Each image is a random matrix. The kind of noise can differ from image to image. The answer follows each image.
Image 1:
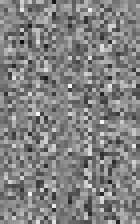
columns of uneven size
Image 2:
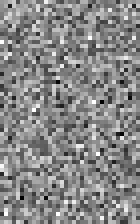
independent entries
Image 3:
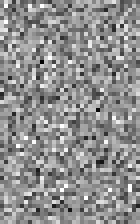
independent entries
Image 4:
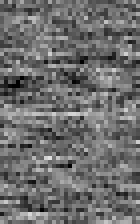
streaked along the rows
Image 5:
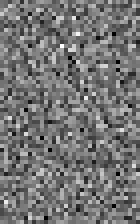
independent entries
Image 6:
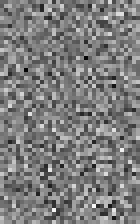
low rank plus noise
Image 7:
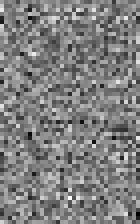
low rank plus noise
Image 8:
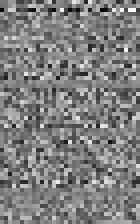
rows of uneven size
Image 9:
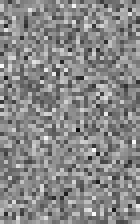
independent entries
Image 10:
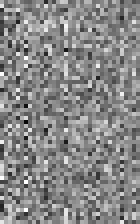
columns of uneven size
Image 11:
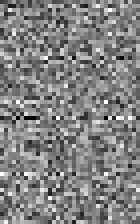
low rank plus noise
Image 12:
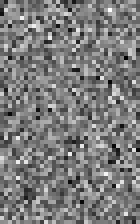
independent entries
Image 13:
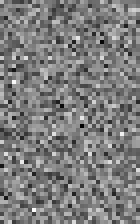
independent entries
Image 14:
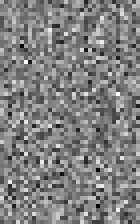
low rank plus noise
